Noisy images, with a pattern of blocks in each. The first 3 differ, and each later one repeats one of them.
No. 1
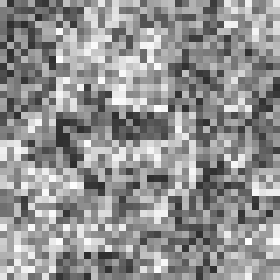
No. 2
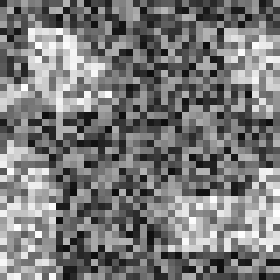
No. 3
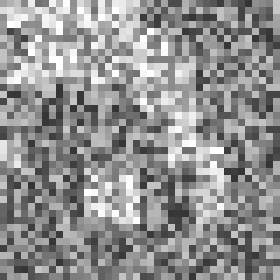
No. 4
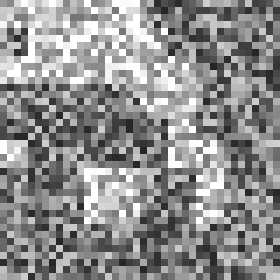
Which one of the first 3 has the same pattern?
3
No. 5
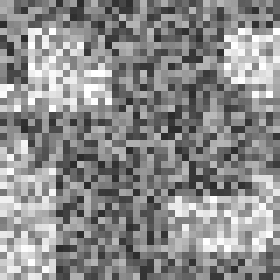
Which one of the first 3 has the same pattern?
2
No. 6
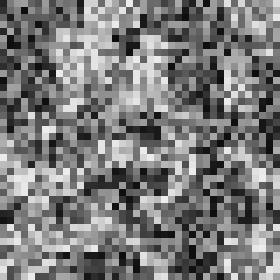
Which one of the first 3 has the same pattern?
1
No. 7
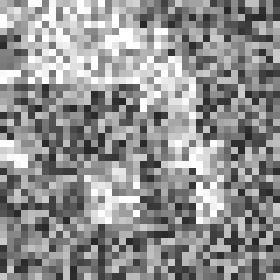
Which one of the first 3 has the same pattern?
3
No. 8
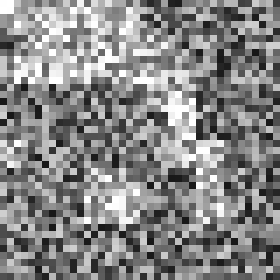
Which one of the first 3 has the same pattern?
3
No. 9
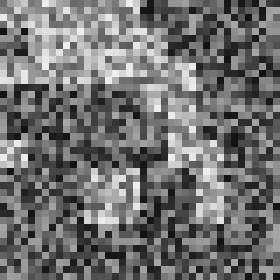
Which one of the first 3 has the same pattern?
3
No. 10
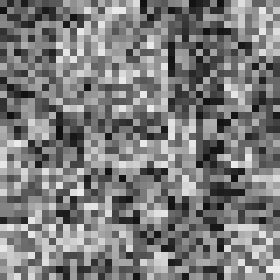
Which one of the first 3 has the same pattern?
1
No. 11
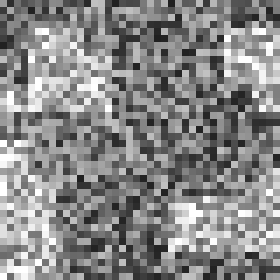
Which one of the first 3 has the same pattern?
2
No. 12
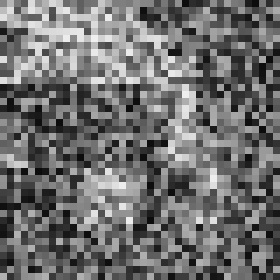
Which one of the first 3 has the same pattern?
3
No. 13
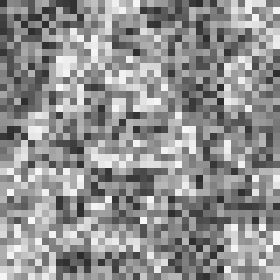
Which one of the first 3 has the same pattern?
1
